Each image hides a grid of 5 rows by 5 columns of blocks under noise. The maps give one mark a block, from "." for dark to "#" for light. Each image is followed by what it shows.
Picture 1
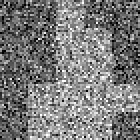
..#..
..##.
..##.
.####
.###.
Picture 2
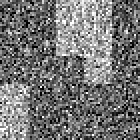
..##.
..##.
...#.
#....
#....
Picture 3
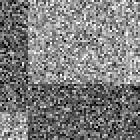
.####
.####
.####
.....
#....
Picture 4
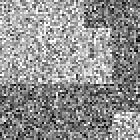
###..
####.
####.
.....
....#
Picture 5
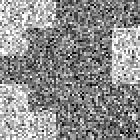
##...
#...#
....#
#....
##...
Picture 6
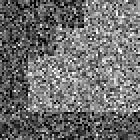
...##
..###
.####
.####
.....
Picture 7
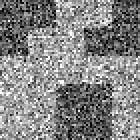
..##.
.##..
#####
##..#
##..#
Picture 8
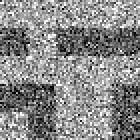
#####
.#...
#####
..##.
#.##.
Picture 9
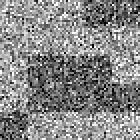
###..
#####
#...#
#....
.####
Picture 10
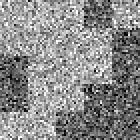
###.#
####.
.###.
.##..
##...
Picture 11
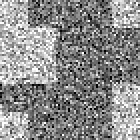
#...#
##...
##...
....#
#...#
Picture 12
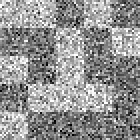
##.#.
..#.#
#.#..
.###.
#....
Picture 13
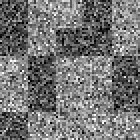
.##.#
.#..#
#.##.
#.##.
.####
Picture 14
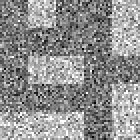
.#..#
....#
.##..
....#
###.#
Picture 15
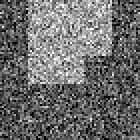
.###.
.###.
.##..
.....
.....
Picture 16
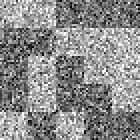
##...
..###
.#.##
.#..#
#.#..
